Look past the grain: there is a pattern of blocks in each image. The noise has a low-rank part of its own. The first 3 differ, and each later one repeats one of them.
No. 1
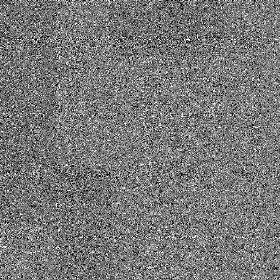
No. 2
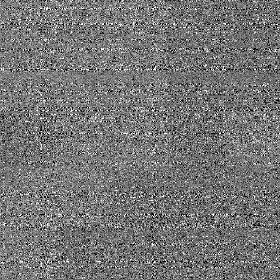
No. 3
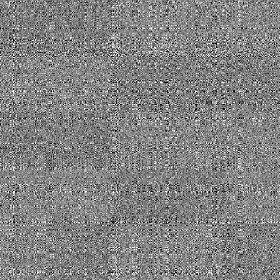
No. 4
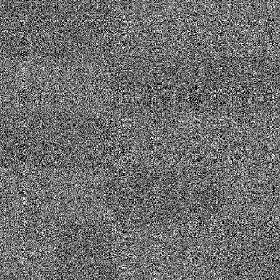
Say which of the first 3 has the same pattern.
3
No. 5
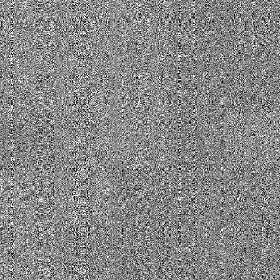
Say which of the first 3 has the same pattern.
2
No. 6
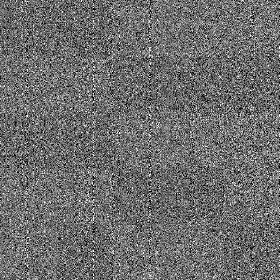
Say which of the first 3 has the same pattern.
3
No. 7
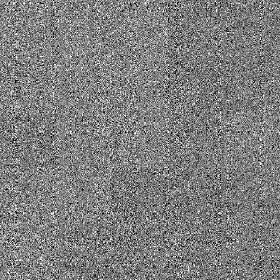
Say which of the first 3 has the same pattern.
2
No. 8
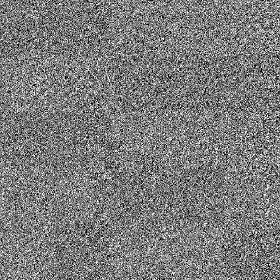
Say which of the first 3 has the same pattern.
3
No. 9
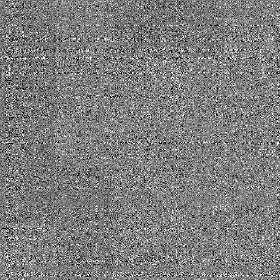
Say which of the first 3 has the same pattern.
1
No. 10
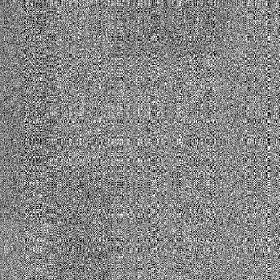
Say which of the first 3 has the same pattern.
1
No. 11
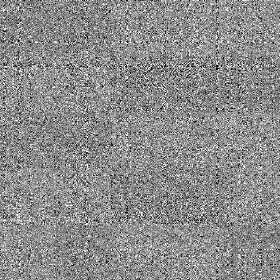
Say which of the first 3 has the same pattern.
3
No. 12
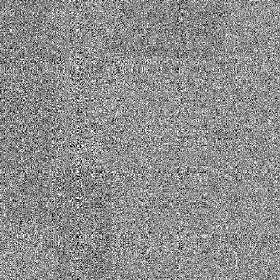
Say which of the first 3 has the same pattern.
1
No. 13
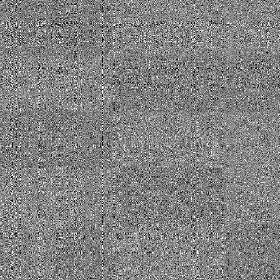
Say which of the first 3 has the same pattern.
3
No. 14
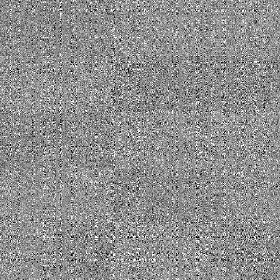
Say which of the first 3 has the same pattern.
3
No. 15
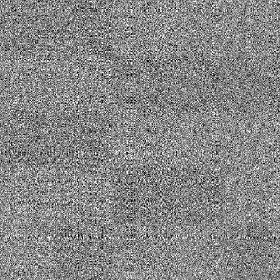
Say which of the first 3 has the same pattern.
3
